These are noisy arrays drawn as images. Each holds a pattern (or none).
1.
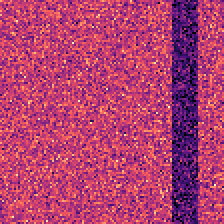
one band of columns
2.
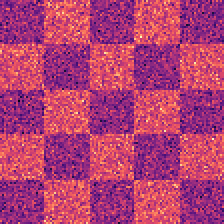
a checkerboard
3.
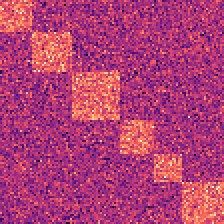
blocks along the diagonal
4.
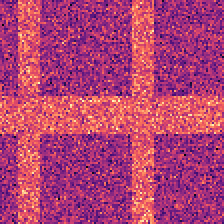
bands of rows crossing bands of columns
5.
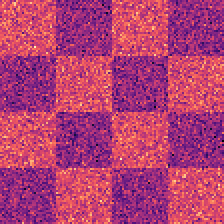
a checkerboard
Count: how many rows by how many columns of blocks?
4 by 4
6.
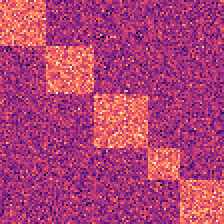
blocks along the diagonal
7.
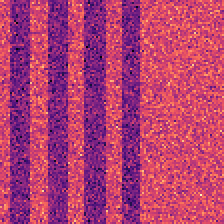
bands of columns
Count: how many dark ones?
4
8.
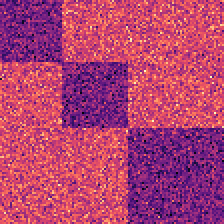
blocks along the diagonal
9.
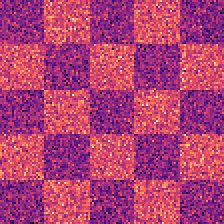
a checkerboard
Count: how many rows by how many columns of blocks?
5 by 5
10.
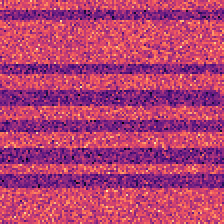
bands of rows
